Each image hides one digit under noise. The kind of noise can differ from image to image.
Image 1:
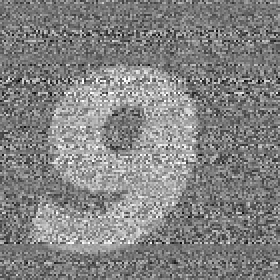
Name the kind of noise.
rows of uneven size
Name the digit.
9
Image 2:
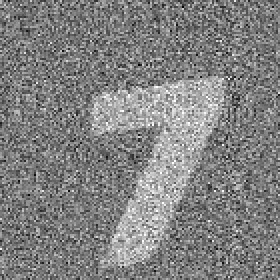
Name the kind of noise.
low rank plus noise
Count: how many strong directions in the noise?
five to eight
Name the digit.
7
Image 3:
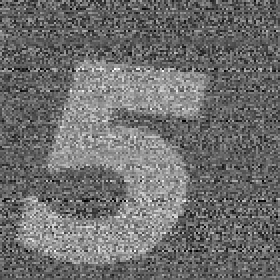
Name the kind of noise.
rows of uneven size
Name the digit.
5
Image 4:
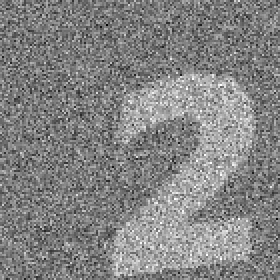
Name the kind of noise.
independent entries
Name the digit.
2
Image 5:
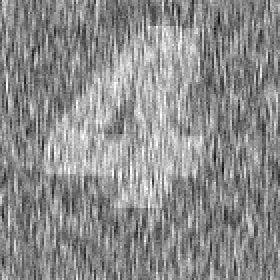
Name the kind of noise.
streaked along the columns
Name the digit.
4
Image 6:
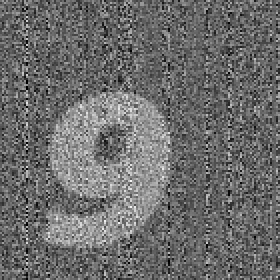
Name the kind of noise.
columns of uneven size
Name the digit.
9
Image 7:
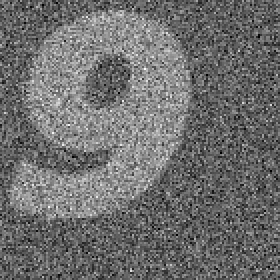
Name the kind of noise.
independent entries
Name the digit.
9
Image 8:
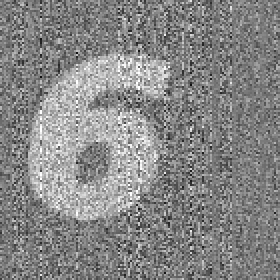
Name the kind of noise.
columns of uneven size
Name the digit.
6
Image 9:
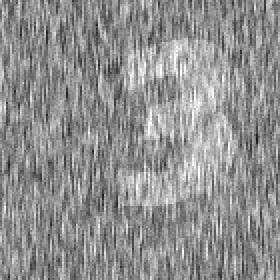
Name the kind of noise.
streaked along the columns
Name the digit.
3
